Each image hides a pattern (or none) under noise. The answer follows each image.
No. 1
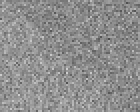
a sharp edge
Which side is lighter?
bottom left
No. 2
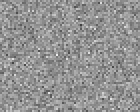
only noise
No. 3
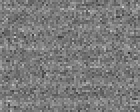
horizontal stripes
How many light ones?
6
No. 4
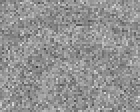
rings round one point
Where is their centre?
bottom middle
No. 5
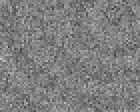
rings round one point
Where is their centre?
top right
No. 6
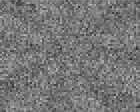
spokes from one point
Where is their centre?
centre
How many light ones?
8
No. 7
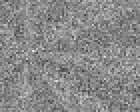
spokes from one point
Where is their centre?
middle left
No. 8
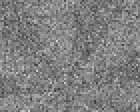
spokes from one point
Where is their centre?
bottom middle
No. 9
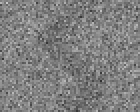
a wavy band
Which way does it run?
top to bottom
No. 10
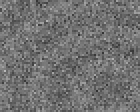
rings round one point
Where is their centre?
bottom right
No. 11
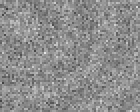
rings round one point
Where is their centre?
top left
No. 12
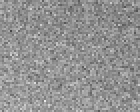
a smooth slope
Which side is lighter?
bottom left
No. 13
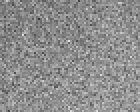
a smooth slope
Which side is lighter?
bottom right
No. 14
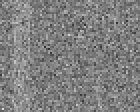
one vertical stripe
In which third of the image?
left
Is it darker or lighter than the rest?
lighter
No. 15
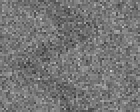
a wavy band
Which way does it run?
top to bottom
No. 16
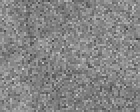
spokes from one point
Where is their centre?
middle left
